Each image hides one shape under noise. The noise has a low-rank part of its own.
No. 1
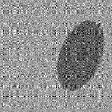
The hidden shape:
ellipse
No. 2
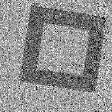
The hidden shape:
square frame
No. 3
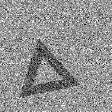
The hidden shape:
triangle frame
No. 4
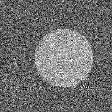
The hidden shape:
disc
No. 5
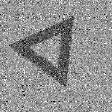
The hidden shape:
triangle frame
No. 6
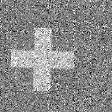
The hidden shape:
cross
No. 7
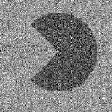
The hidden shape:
disc with a wedge cut out
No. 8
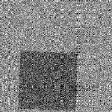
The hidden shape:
square
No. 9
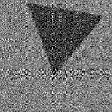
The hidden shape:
triangle
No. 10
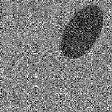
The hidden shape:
ellipse
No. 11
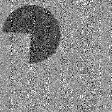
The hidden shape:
disc with a wedge cut out
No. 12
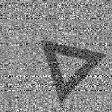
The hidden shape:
triangle frame
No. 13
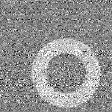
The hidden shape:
ring
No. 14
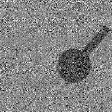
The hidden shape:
lollipop
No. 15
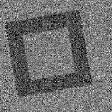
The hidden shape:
square frame
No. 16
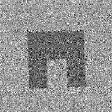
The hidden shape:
square with a notch
